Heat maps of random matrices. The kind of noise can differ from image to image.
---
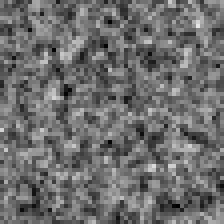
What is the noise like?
blotchy
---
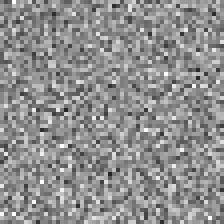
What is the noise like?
independent entries
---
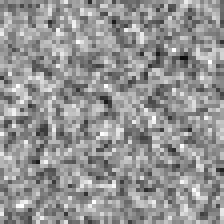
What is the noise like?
blotchy
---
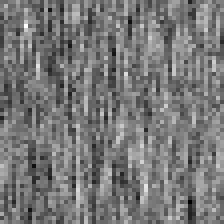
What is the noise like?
streaked along the columns
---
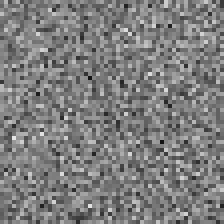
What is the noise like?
independent entries
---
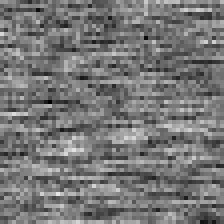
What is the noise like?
streaked along the rows
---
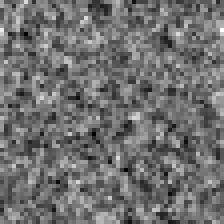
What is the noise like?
blotchy
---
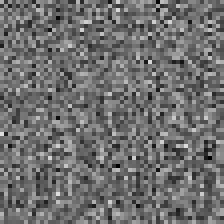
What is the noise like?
low rank plus noise
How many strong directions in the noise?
two
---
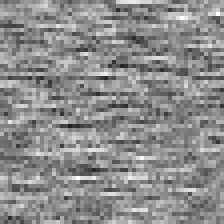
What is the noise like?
streaked along the rows
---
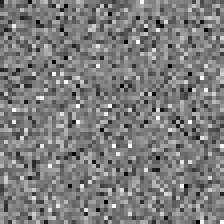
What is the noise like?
heavy tails
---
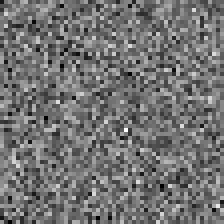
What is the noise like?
independent entries
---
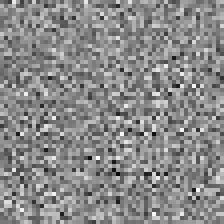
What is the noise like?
low rank plus noise
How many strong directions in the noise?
three or four
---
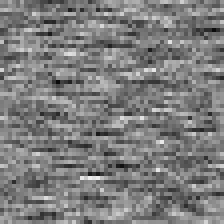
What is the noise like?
streaked along the rows
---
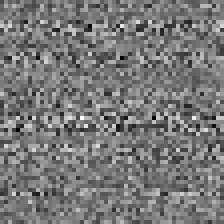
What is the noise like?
rows of uneven size
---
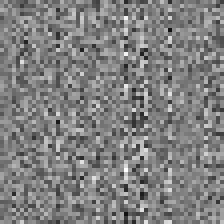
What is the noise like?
columns of uneven size
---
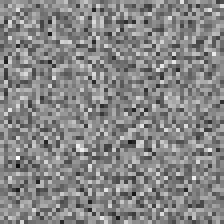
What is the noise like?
low rank plus noise
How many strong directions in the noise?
three or four
